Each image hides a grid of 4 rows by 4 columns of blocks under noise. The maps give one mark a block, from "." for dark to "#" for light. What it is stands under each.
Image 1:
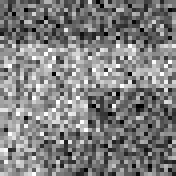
....
####
##..
#...
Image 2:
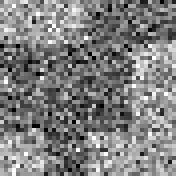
##..
...#
...#
#.##
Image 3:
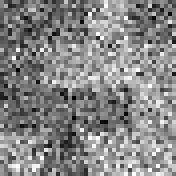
..#.
.###
...#
#.##
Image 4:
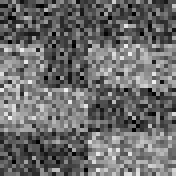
....
#.##
##..
..##
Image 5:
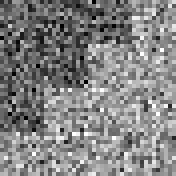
...#
..##
.###
####
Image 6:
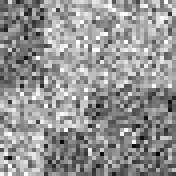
.###
.###
##..
#...
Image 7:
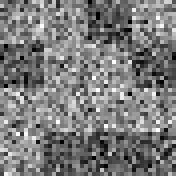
##.#
.##.
####
#...
